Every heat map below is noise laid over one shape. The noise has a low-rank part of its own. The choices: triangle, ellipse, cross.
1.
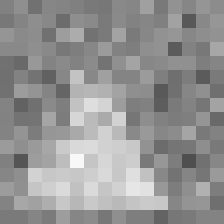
triangle
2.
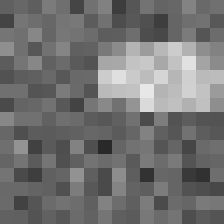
ellipse
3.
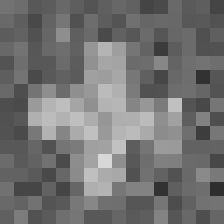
cross
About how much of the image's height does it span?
two thirds
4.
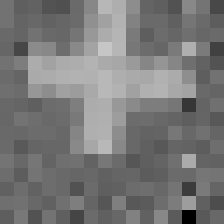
cross
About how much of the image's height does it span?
two thirds
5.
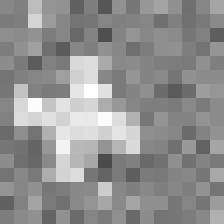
cross
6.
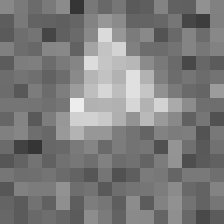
triangle
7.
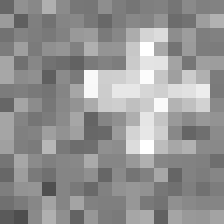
cross
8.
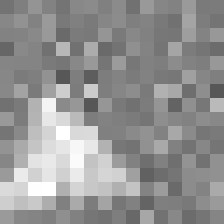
triangle
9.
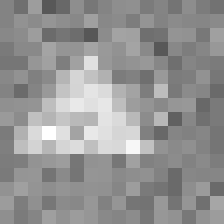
triangle
